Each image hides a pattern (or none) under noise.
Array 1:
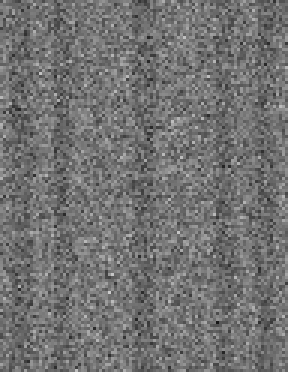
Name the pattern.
bands of columns
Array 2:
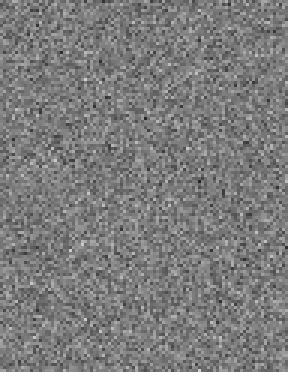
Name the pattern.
only noise
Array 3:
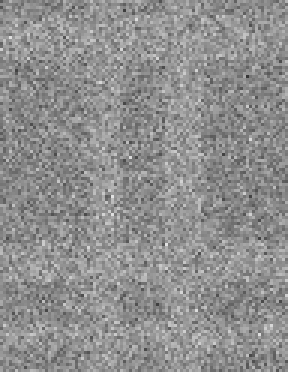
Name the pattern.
bands of rows crossing bands of columns
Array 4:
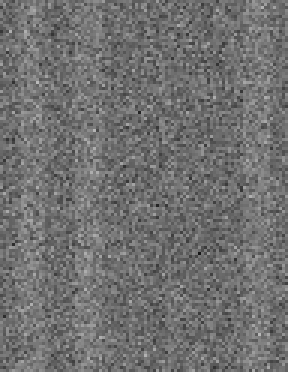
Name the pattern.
bands of columns
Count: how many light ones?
3
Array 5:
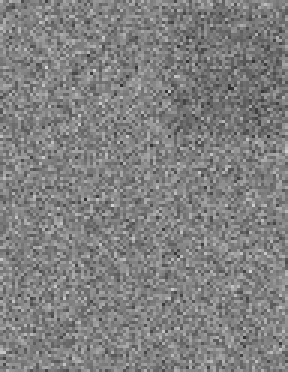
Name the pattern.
one block
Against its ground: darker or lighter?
darker
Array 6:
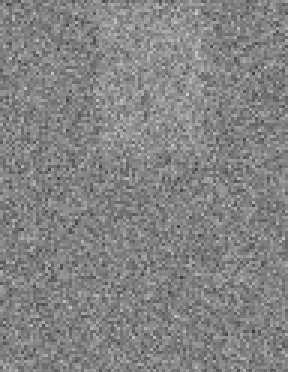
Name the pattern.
one block
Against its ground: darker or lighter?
lighter
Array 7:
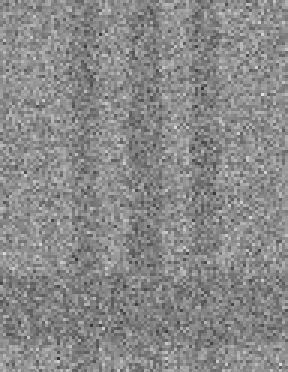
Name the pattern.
bands of rows crossing bands of columns
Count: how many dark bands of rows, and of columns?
1 and 3
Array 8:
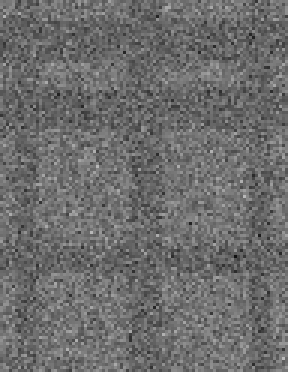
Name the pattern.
bands of rows crossing bands of columns
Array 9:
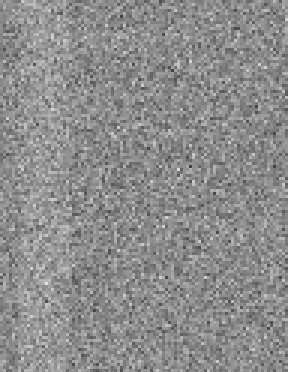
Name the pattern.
one band of columns
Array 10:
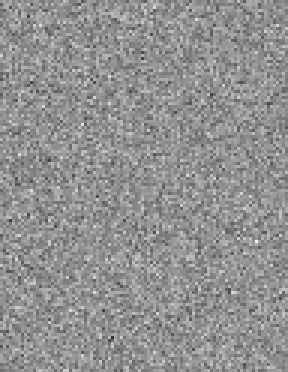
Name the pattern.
only noise
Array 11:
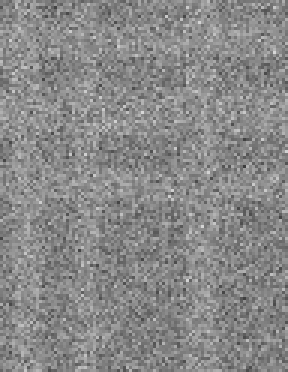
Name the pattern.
bands of rows crossing bands of columns
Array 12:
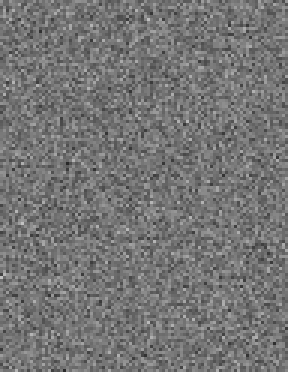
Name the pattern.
only noise
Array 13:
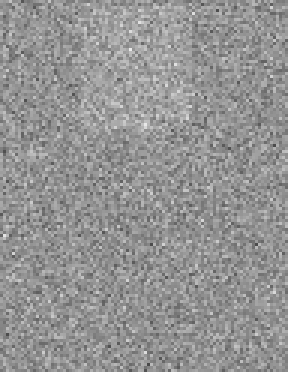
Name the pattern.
one block
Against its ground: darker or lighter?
lighter
